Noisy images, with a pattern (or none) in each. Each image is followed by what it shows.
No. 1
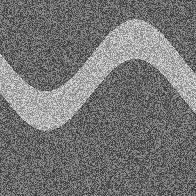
a wavy band
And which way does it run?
left to right
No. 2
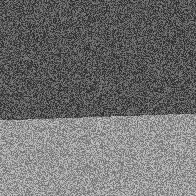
a sharp edge
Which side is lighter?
bottom
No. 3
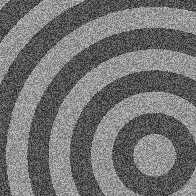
rings round one point
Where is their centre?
bottom right
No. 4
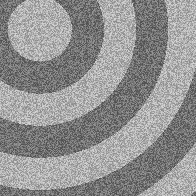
rings round one point
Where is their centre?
top left
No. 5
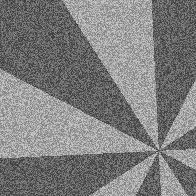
spokes from one point
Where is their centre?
bottom right
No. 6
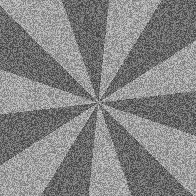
spokes from one point
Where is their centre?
centre
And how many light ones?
7
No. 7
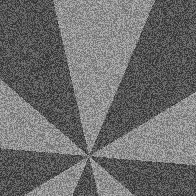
spokes from one point
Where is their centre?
bottom middle
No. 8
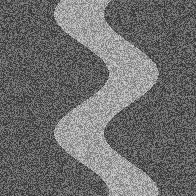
a wavy band
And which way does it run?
top to bottom
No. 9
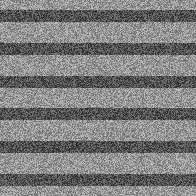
horizontal stripes
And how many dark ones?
6
